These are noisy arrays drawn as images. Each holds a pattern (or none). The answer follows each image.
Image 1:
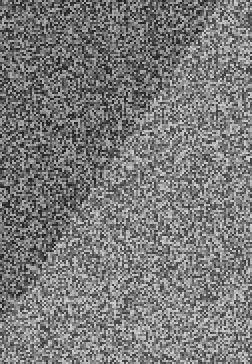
a sharp edge
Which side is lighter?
bottom right
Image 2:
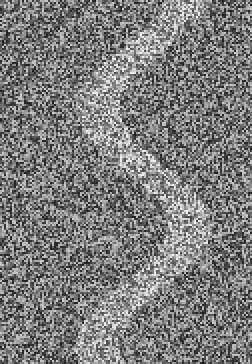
a wavy band
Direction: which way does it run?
top to bottom
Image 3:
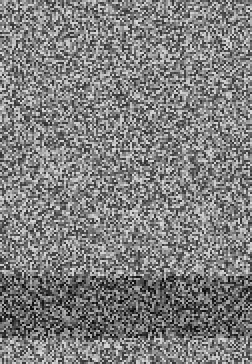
one horizontal stripe
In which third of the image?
bottom
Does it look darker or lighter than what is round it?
darker
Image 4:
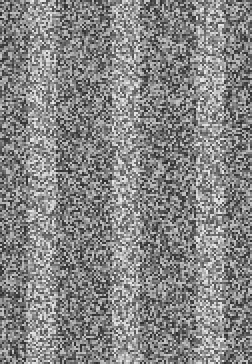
vertical stripes
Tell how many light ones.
3
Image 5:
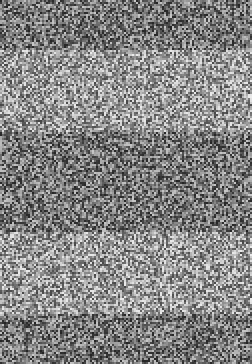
horizontal stripes
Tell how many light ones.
2
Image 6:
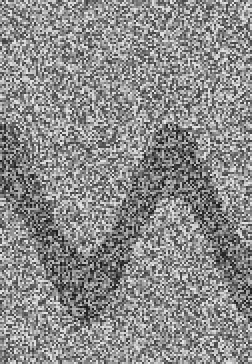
a wavy band
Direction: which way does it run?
left to right
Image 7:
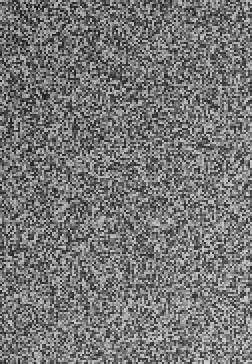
a smooth slope
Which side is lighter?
bottom right
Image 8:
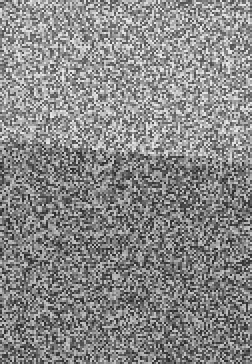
a sharp edge
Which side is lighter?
top
